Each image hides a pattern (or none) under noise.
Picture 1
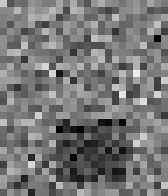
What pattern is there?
one block
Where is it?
bottom middle
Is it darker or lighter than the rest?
darker
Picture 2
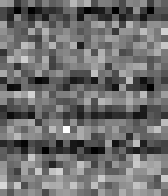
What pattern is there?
bands of rows
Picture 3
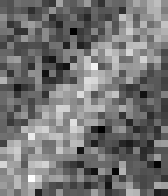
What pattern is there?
a diagonal band
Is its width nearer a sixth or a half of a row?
a half
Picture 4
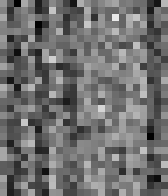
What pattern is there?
bands of columns
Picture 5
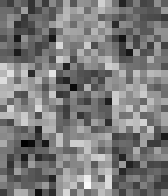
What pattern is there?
a checkerboard
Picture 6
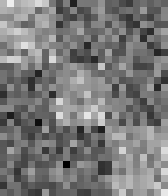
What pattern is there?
blocks along the diagonal
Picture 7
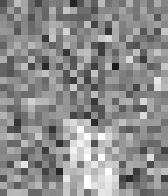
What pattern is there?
one block
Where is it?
bottom middle
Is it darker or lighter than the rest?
lighter
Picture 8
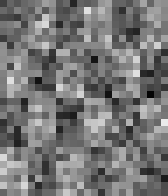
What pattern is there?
a checkerboard
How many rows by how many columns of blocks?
4 by 6
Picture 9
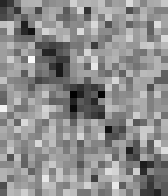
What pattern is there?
blocks along the diagonal
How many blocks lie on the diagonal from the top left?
7
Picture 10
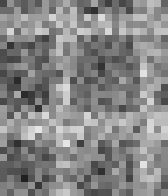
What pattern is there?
bands of rows crossing bands of columns
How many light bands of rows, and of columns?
2 and 2
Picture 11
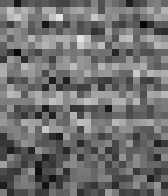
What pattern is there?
bands of rows
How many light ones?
5
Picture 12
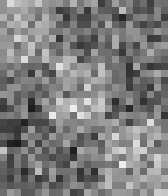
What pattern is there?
blocks along the diagonal
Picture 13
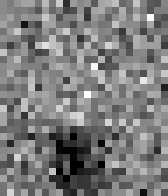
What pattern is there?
one block
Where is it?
bottom middle
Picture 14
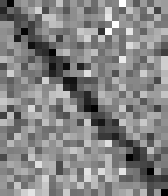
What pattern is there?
a diagonal band
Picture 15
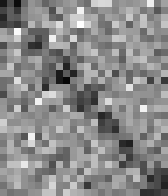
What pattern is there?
blocks along the diagonal
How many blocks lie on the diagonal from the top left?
7
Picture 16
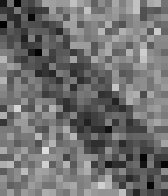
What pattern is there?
a diagonal band
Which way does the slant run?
top left to bottom right
